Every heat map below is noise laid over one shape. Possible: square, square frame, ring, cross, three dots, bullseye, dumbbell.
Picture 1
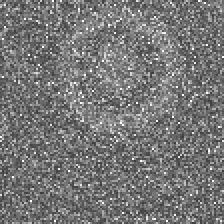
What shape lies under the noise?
bullseye
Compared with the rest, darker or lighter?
lighter
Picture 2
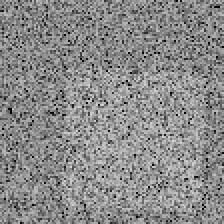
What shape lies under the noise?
square
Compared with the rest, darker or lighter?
lighter
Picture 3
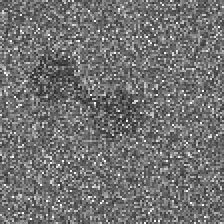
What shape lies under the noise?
dumbbell
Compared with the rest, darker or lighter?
darker
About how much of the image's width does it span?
half
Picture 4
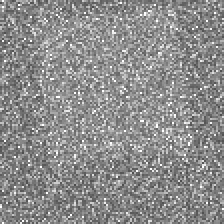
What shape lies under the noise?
square
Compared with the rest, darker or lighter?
lighter
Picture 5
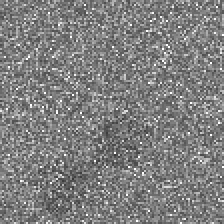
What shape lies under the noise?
dumbbell
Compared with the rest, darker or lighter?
darker
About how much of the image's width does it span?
half
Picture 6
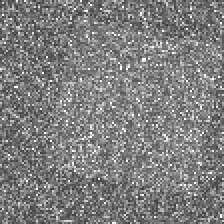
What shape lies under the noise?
square
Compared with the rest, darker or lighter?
lighter
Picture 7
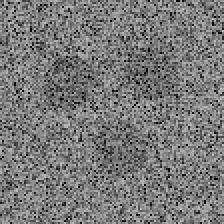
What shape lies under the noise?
three dots
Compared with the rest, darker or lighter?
darker
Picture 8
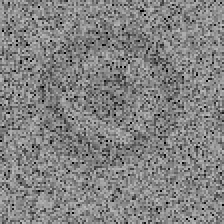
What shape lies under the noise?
bullseye
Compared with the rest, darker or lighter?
darker
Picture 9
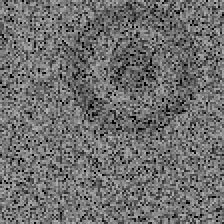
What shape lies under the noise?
bullseye
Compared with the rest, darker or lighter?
darker
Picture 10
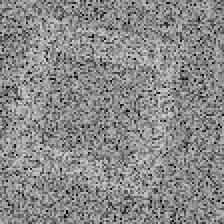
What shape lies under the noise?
square frame
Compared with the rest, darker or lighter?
lighter
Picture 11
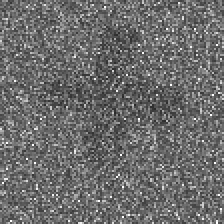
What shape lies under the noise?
cross
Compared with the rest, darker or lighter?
darker
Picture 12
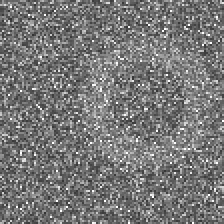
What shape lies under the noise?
ring
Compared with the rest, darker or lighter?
lighter
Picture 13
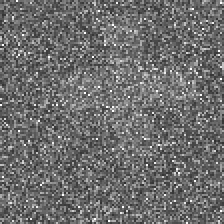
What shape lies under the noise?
cross
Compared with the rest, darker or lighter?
lighter
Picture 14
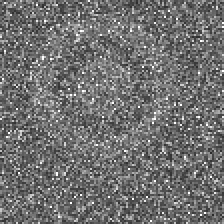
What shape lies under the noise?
bullseye
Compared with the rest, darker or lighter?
lighter
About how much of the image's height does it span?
two thirds
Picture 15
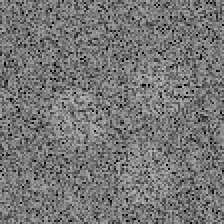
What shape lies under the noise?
three dots
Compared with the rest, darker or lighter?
lighter
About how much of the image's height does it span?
two thirds
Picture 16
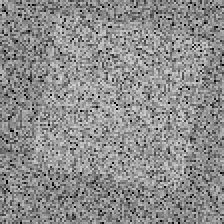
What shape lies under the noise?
square
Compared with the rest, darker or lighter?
lighter
